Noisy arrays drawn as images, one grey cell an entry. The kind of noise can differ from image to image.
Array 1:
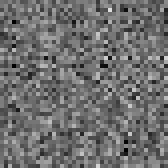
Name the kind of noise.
low rank plus noise
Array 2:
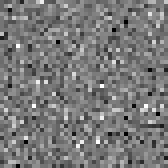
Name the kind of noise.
heavy tails
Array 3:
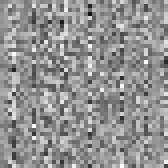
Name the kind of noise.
columns of uneven size
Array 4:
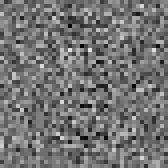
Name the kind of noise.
low rank plus noise
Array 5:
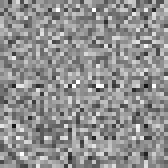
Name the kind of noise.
low rank plus noise
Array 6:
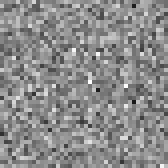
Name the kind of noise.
independent entries
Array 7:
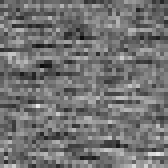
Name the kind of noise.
streaked along the rows
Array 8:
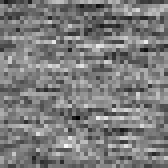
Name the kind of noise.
streaked along the rows
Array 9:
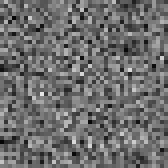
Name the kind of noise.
low rank plus noise
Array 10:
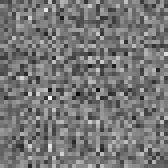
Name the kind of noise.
low rank plus noise
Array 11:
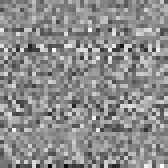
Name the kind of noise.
rows of uneven size
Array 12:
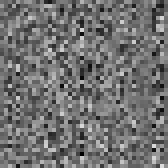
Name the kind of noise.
columns of uneven size
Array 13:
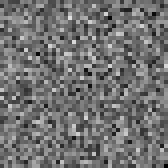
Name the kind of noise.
independent entries
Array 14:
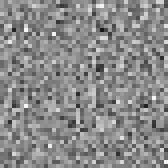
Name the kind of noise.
low rank plus noise
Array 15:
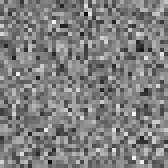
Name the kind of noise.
low rank plus noise
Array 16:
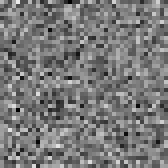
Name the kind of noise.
low rank plus noise
